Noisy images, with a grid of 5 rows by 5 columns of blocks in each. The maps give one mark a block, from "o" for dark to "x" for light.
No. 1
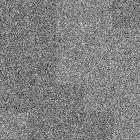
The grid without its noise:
o o x x o
o o x x x
o o x x x
o o o x x
x o o o x
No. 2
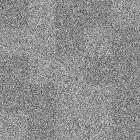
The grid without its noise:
o x o o x
x x o x o
o x x o o
o o x x o
x o x x o
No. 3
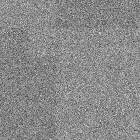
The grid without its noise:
x x o o o
o x x x x
o o x x x
o o x x x
o o x x x
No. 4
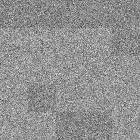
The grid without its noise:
o o o o o
x x x x o
x x x x x
x o x x x
x x o o x
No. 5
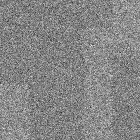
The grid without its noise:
o o o o x
o o o x x
o o o x o
x o o x o
x o o x o
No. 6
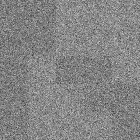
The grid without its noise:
o o x x x
o o x x x
o x o o x
o x x o o
o x x x o
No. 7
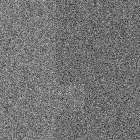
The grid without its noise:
x x o o o
x x o o o
x x o o o
x x x o o
x x o o o
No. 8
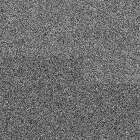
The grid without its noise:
x x x x x
x x x x x
o o o x x
o o o o o
o o o o o
